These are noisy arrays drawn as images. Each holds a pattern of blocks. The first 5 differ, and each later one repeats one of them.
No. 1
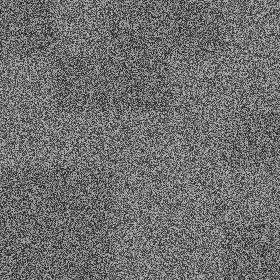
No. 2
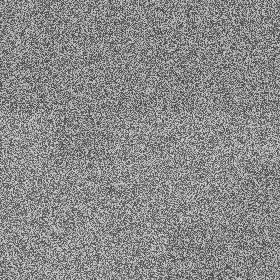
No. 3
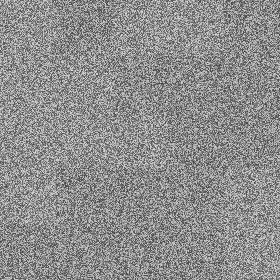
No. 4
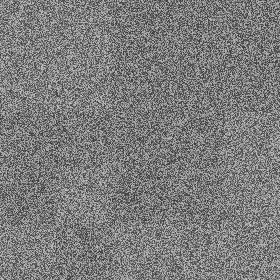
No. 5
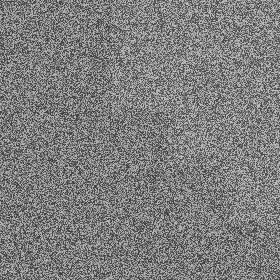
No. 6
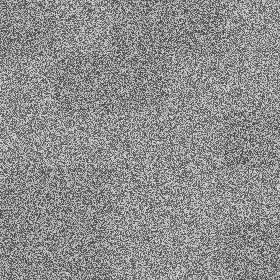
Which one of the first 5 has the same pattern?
1
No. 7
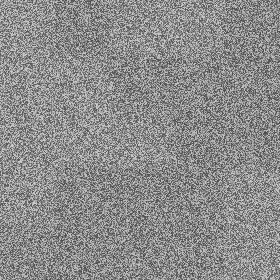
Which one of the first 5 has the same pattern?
3
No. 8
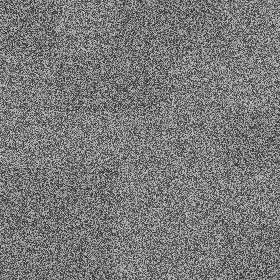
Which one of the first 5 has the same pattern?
1
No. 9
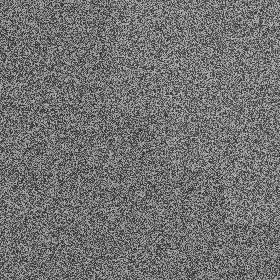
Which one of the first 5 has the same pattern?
5
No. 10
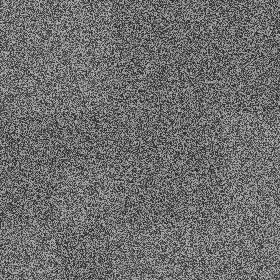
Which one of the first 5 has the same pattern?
4
